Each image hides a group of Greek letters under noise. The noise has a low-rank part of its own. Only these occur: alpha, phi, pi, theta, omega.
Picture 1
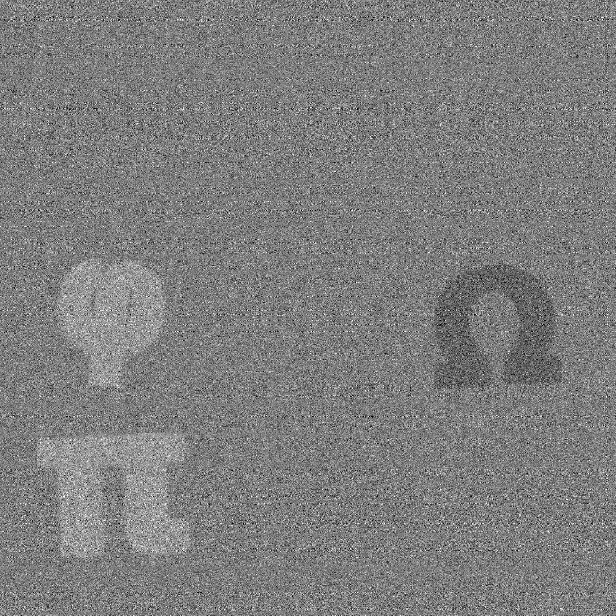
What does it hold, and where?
middle left: light phi; middle right: dark omega; bottom left: light pi
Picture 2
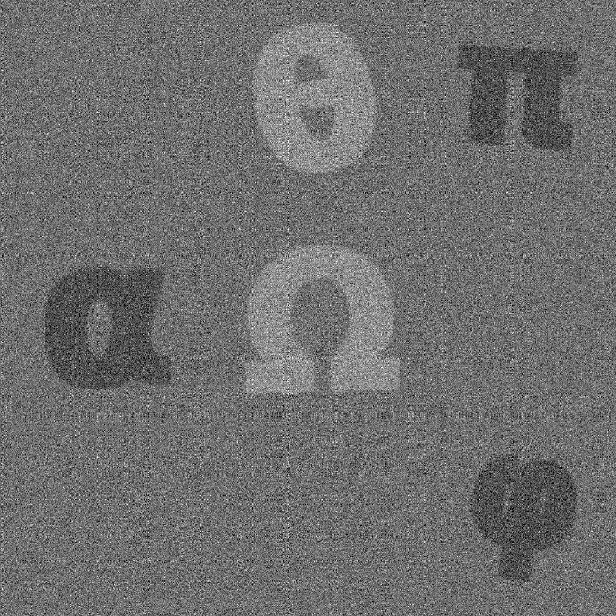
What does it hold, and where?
top middle: light theta; top right: dark pi; middle left: dark alpha; centre: light omega; bottom right: dark phi
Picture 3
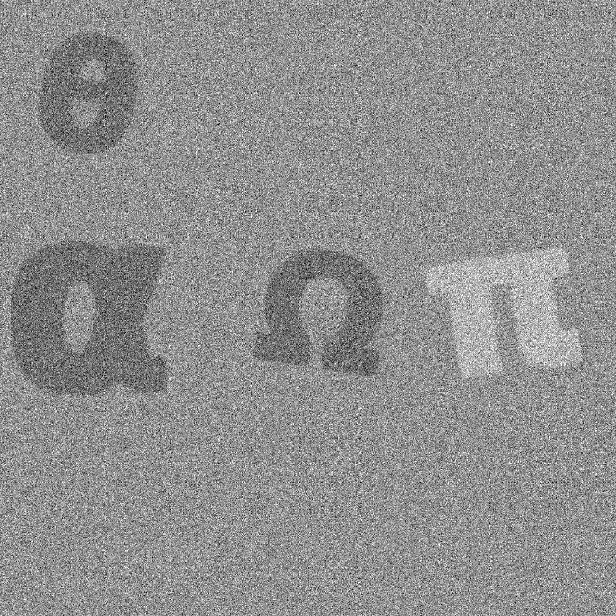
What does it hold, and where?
top left: dark theta; middle left: dark alpha; centre: dark omega; middle right: light pi
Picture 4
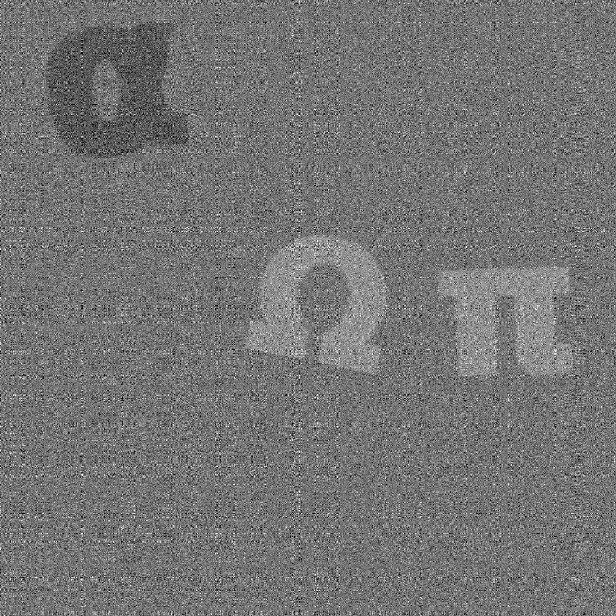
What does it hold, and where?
top left: dark alpha; centre: light omega; middle right: light pi
